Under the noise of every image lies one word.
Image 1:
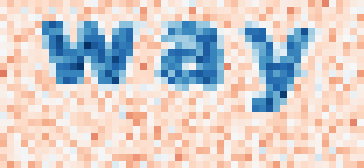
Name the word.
way
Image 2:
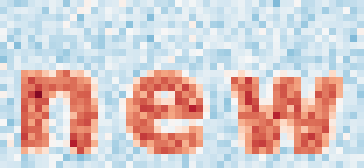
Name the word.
new
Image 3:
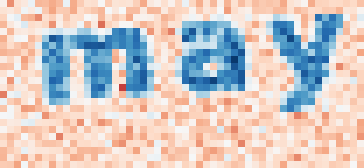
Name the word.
may
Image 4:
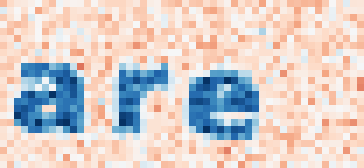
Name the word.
are
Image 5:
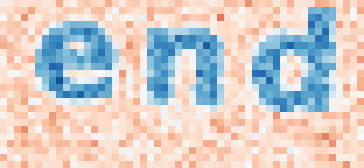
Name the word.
end
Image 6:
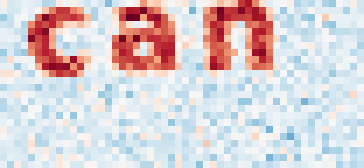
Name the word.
can
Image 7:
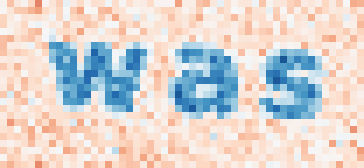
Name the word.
was
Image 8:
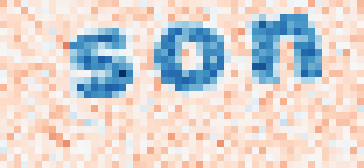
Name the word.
son
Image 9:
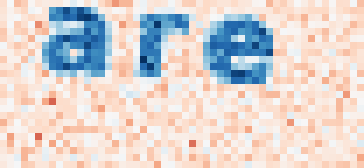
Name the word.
are
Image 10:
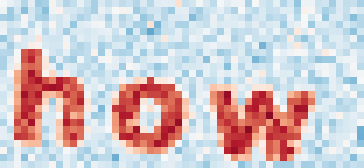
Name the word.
how
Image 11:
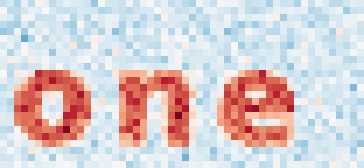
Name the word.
one
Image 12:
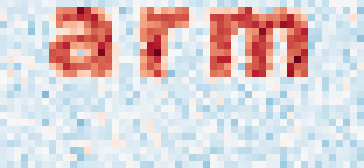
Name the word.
arm
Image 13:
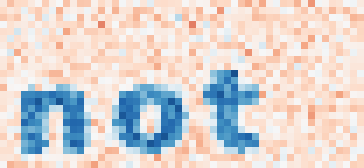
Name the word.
not
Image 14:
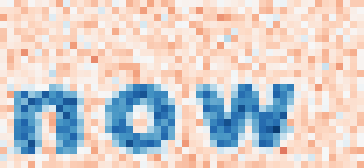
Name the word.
now
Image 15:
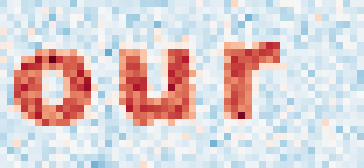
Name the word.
our
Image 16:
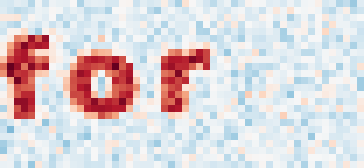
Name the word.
for
